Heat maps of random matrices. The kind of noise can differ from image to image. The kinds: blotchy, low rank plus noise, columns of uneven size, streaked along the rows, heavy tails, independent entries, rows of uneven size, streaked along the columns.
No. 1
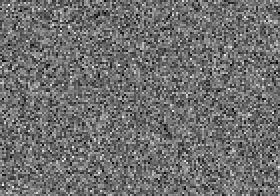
independent entries
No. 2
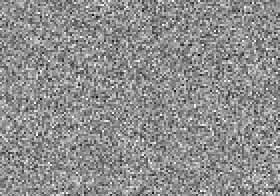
independent entries
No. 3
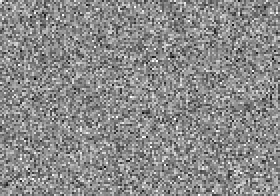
independent entries
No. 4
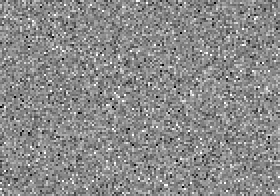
heavy tails
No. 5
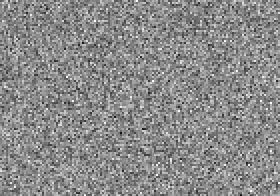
independent entries
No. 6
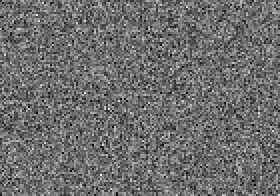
independent entries
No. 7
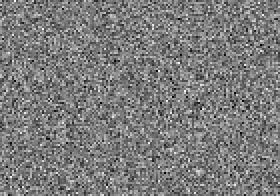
low rank plus noise
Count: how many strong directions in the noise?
one
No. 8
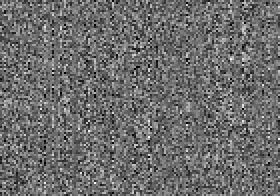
columns of uneven size
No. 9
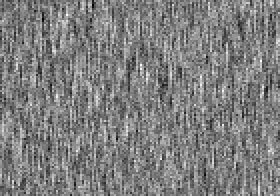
streaked along the columns
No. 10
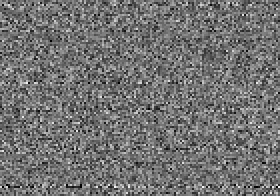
rows of uneven size
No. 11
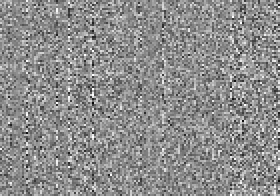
columns of uneven size
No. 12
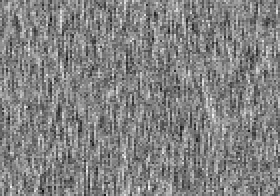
streaked along the columns
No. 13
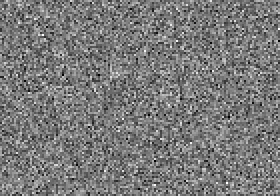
independent entries
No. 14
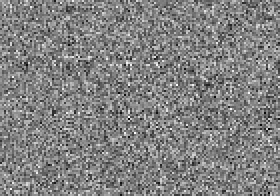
low rank plus noise
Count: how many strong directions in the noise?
one
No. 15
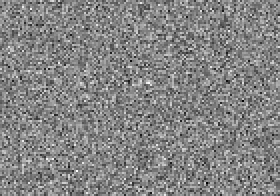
low rank plus noise
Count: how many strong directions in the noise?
one
